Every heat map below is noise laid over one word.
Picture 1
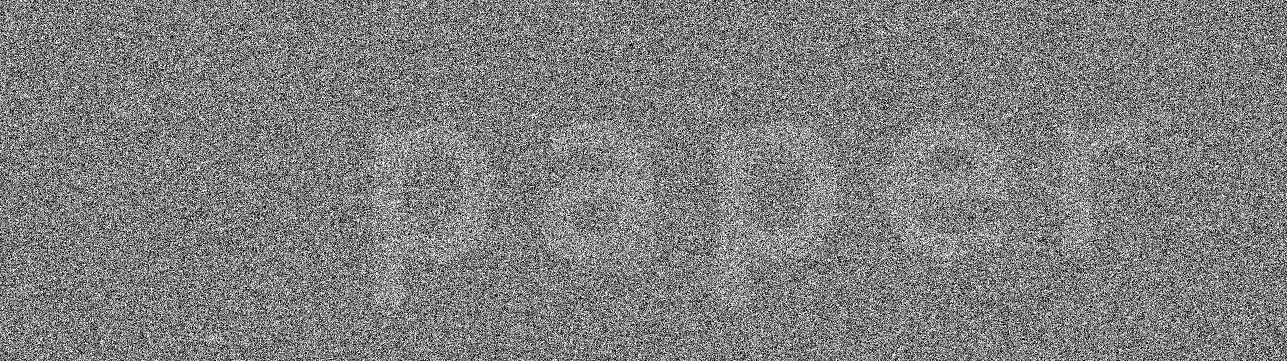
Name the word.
paper
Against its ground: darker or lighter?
lighter
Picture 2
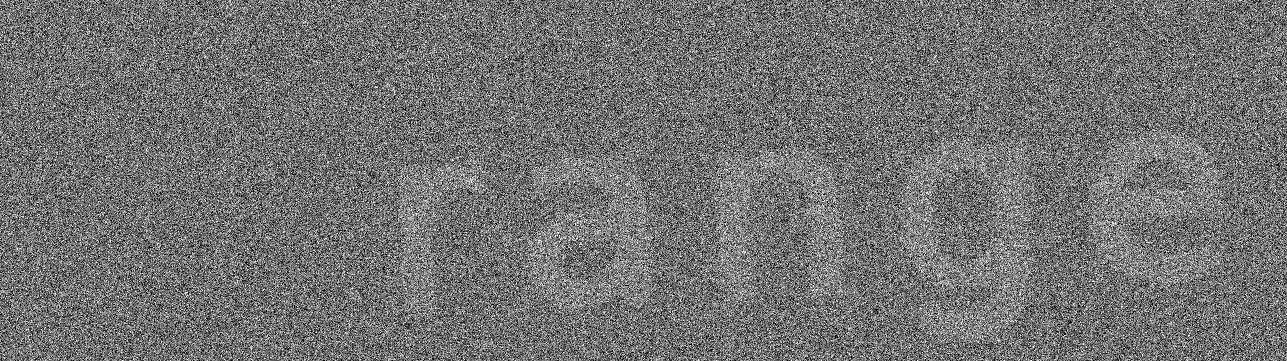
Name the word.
range
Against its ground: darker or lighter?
lighter
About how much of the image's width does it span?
two thirds
